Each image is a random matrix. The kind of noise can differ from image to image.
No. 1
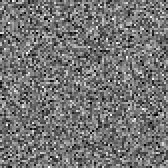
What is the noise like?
independent entries
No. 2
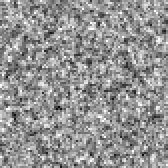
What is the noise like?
blotchy
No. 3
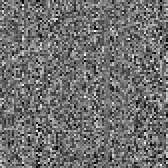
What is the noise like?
columns of uneven size
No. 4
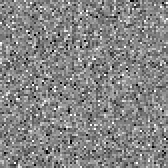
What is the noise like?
heavy tails
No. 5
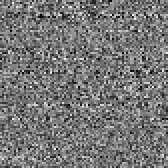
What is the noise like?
rows of uneven size
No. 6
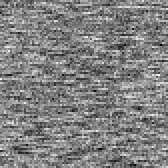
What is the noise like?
streaked along the rows
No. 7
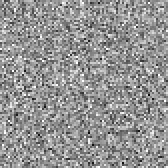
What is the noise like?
low rank plus noise
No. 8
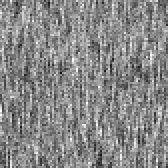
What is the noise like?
streaked along the columns
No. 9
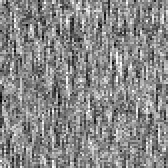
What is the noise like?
streaked along the columns
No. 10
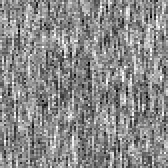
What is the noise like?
streaked along the columns
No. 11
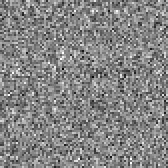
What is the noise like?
low rank plus noise
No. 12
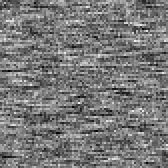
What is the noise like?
streaked along the rows
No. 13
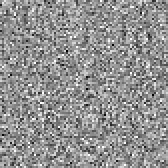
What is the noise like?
low rank plus noise
